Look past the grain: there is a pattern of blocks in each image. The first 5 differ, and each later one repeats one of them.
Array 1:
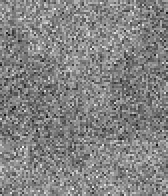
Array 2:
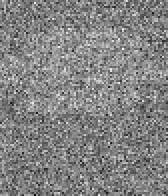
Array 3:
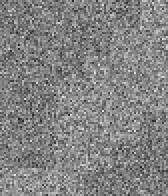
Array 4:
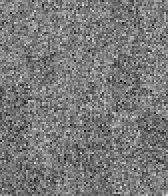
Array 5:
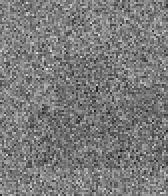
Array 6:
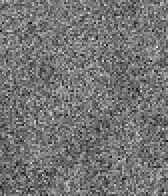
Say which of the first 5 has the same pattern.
4
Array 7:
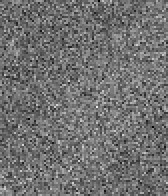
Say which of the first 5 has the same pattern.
3
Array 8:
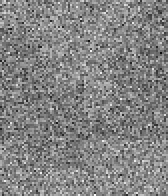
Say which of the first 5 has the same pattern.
1
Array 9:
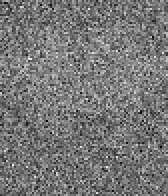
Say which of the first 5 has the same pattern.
2
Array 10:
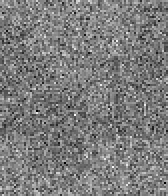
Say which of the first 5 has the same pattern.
1
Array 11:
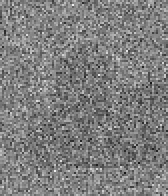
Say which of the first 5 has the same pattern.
5
